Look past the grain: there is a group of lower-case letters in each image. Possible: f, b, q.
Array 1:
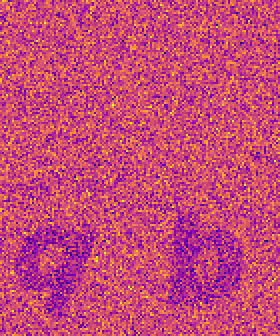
bottom left: q; bottom right: b
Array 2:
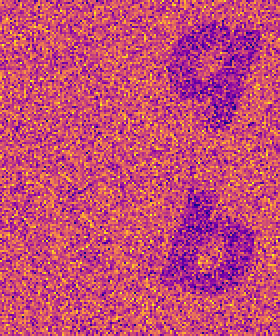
top right: q; bottom right: b
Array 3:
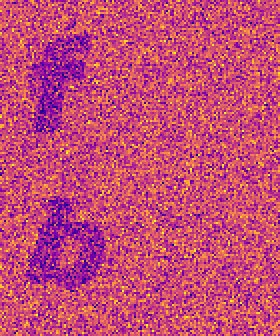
top left: f; bottom left: b
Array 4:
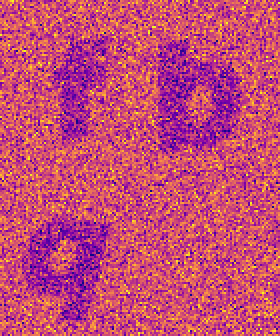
top left: f; top right: b; bottom left: q
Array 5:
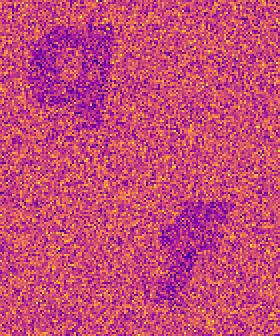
top left: q; bottom right: f
